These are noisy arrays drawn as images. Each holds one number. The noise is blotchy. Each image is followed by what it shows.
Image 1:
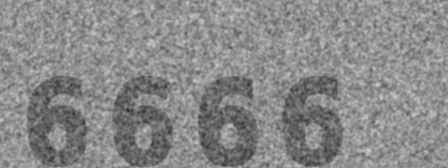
6666
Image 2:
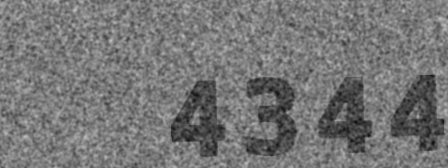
4344
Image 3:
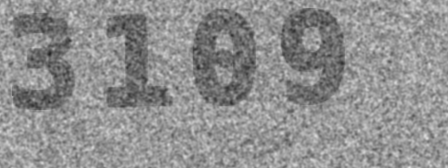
3109
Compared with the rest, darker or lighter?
darker
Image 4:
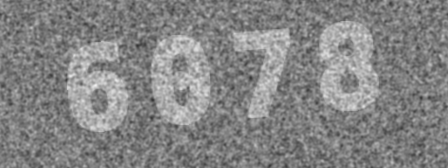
6078
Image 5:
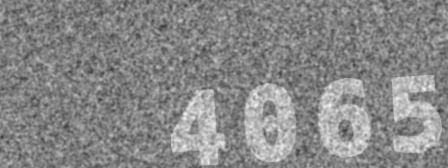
4065
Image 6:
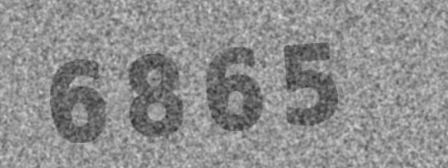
6865
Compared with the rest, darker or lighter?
darker
